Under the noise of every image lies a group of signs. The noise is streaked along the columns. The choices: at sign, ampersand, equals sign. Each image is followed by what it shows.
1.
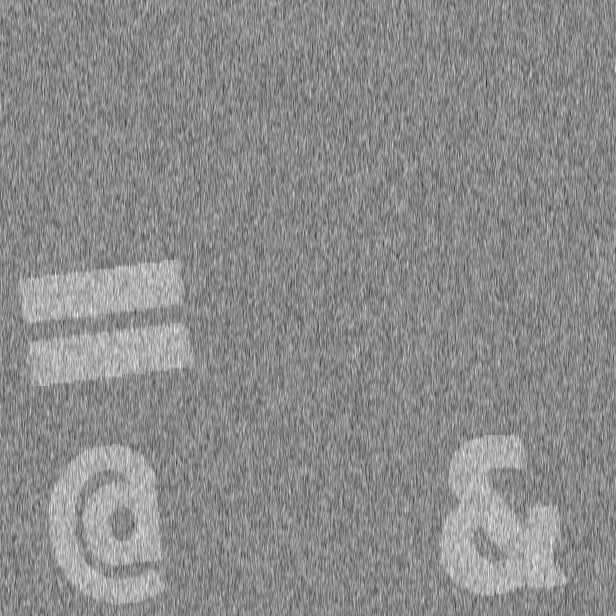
middle left: equals sign; bottom left: at sign; bottom right: ampersand
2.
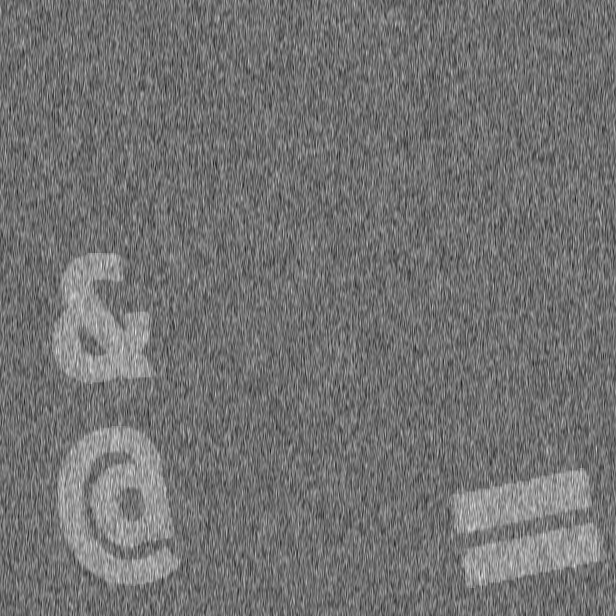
middle left: ampersand; bottom left: at sign; bottom right: equals sign
